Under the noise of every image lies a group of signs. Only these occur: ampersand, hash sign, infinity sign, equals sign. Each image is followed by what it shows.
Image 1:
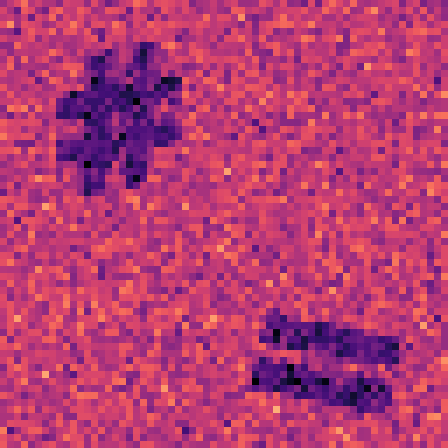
top left: hash sign; bottom right: equals sign
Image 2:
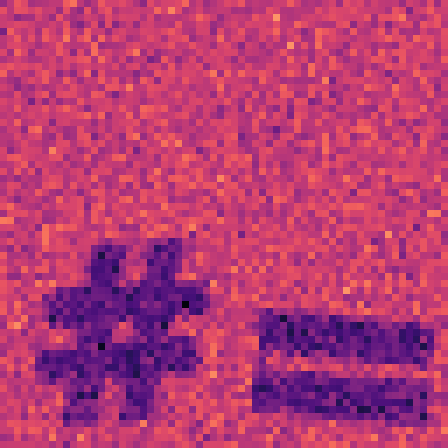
bottom left: hash sign; bottom right: equals sign
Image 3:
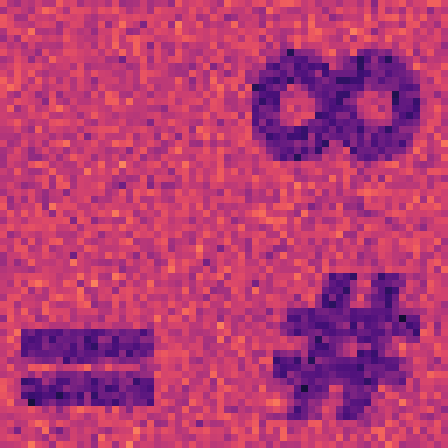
top right: infinity sign; bottom left: equals sign; bottom right: hash sign
